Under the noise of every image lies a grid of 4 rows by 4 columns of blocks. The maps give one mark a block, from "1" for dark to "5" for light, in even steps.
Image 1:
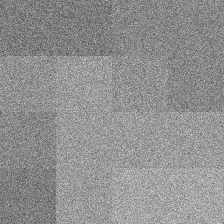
1 1 2 2
3 4 3 2
2 4 4 4
1 4 5 5
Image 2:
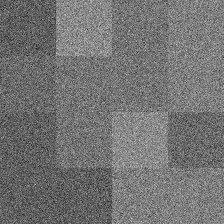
1 5 3 4
2 3 3 4
1 3 5 2
1 1 4 4
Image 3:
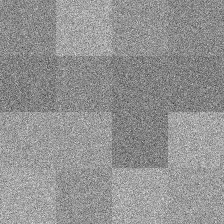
2 5 3 2
1 2 1 1
4 4 1 5
5 3 5 4
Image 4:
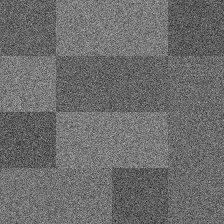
2 5 5 1
5 2 2 3
1 5 5 3
4 4 1 3
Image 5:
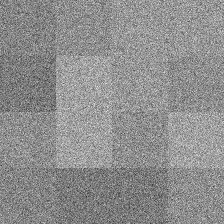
2 3 4 4
1 5 4 3
3 5 3 5
2 1 1 3
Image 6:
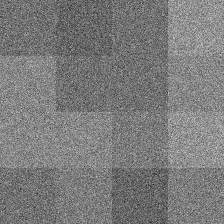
2 1 2 5
4 2 2 4
4 4 3 5
2 3 1 3
